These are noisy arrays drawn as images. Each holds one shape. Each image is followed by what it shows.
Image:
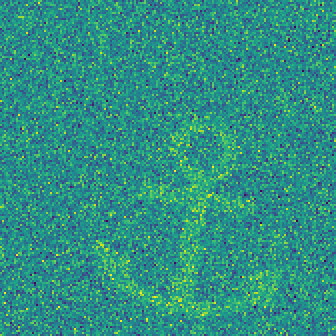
anchor
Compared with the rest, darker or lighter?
lighter
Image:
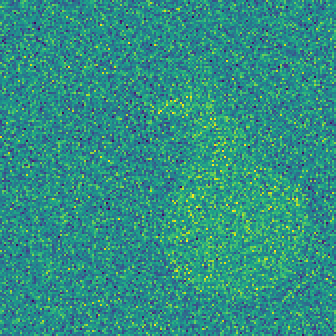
pear
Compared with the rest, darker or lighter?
lighter
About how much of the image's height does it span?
two thirds
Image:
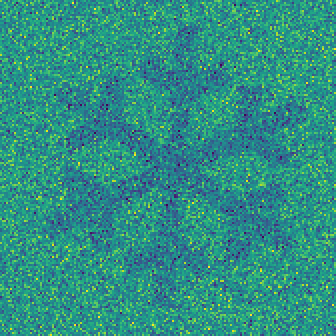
snowflake
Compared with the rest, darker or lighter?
darker
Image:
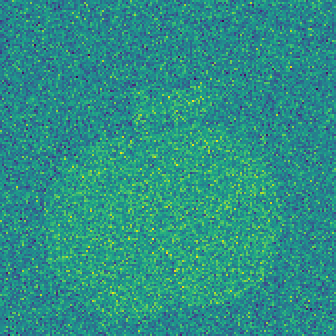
apple
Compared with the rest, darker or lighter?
lighter
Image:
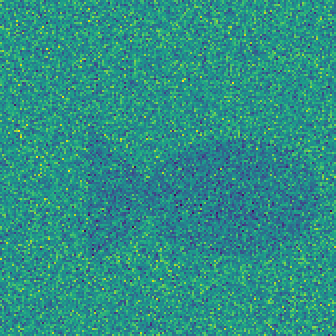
fish
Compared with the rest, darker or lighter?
darker
